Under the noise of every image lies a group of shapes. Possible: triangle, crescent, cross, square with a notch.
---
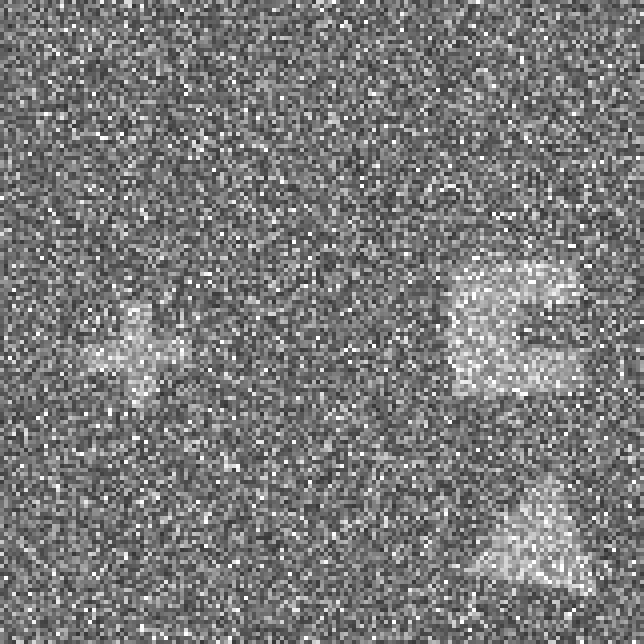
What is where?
middle left: light cross; middle right: light square with a notch; bottom right: light triangle
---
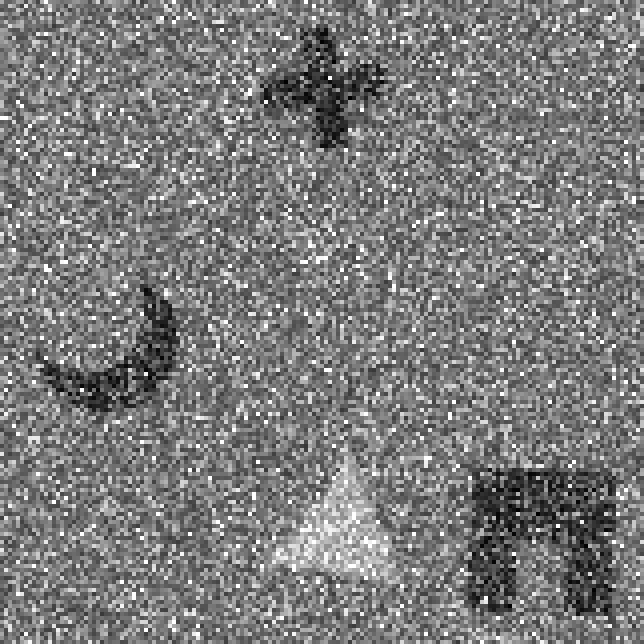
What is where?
top middle: dark cross; middle left: dark crescent; bottom middle: light triangle; bottom right: dark square with a notch
